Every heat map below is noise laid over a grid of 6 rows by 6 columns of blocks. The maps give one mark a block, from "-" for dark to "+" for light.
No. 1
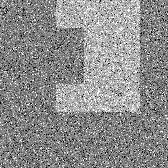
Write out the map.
- - + + + -
- - - + + -
- - - + + -
- - + + + -
- - - - - -
- - - - - -
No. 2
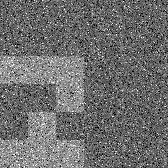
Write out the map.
- - - - - -
- - - - - -
+ + + - - -
- - + - - -
- + - - - -
+ + + - - -
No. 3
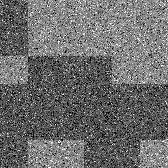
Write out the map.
- + + + + +
- + + + + +
+ - - - + +
- - - - - -
- - - - - -
- + + - - +
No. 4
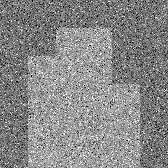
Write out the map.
- - - - - -
- - + + - -
- + + + - -
- + + + + -
- + + + + -
- + + + + -
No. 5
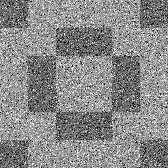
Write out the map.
- + + + + -
+ + - - + +
+ - + + - +
+ - + + - +
+ + - - + +
- + + + + -
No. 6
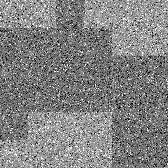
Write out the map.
+ + - + + +
- - - - + +
- - - - - -
- - - - - -
- + + + - -
+ + + + - -
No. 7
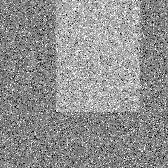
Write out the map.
- - + + + -
- - + + + -
- - + + + -
- - + + + -
- - - - - -
- - - - - -
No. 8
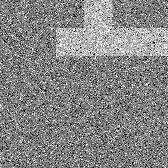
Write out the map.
- - - + - -
- - + + + +
- - - - - -
- - - - - -
- - - - - -
- - - - - -
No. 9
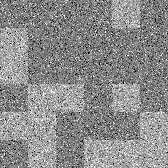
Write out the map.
- - - - + -
+ - - - - -
+ - - - - -
- + + - + -
+ + - - - +
- + - + + +
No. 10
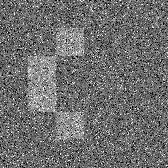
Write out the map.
- - - - - -
- - + - - -
- + - - - -
- + - - - -
- - + - - -
- - - - - -
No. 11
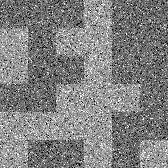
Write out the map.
- - - + - -
+ - + + - -
+ - - + - -
- - + + + -
+ + + + - -
+ - - + - +
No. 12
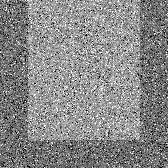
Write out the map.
- + + + + -
- + + + + -
- + + + + -
- + + + + -
- + + + + -
- - - - - -
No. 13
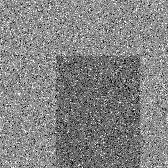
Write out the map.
+ + + + + +
+ + + + + +
+ + - - - +
+ + - - - +
+ + - - - +
+ + - - - +
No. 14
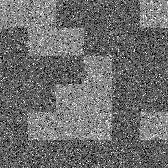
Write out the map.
+ + - - - +
- + + - - -
- - - + - -
- - + + - -
- + + + - +
- - - - - -
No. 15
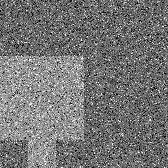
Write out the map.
- - - - - -
- - - - - -
+ + + - - -
+ + + - - -
+ + + - - -
- + - - - -
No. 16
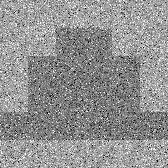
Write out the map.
+ + + + + +
+ + - - + +
+ - - - - +
+ - - - - +
- - - - - -
+ + + + + +
